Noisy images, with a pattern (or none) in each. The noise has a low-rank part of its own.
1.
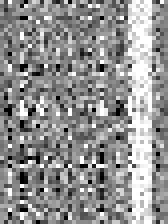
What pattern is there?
one band of columns
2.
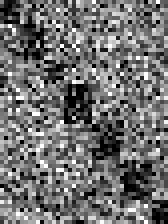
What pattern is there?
blocks along the diagonal
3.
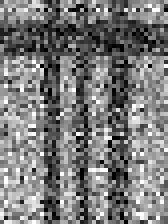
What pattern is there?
bands of rows crossing bands of columns
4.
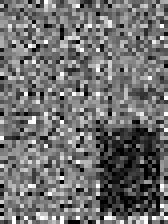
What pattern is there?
one block
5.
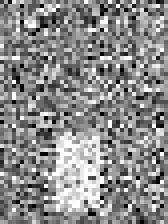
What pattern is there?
one block
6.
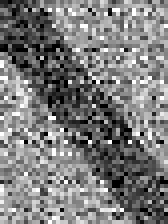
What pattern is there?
a diagonal band
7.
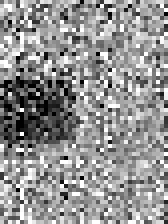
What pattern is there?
one block
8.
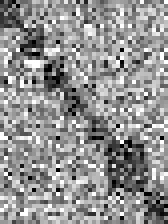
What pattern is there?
blocks along the diagonal
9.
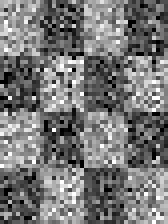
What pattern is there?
a checkerboard
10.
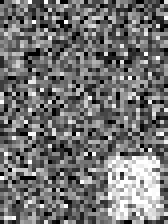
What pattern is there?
one block
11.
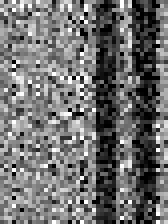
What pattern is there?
bands of columns
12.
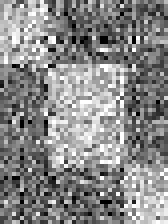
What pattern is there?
blocks along the diagonal
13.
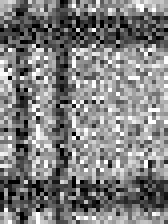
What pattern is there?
bands of rows crossing bands of columns
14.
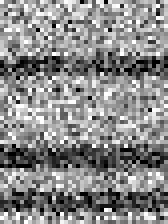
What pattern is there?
bands of rows
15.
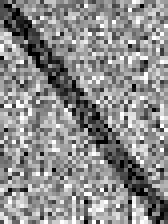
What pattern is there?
a diagonal band
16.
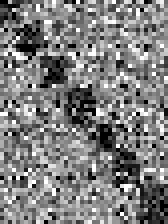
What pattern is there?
blocks along the diagonal
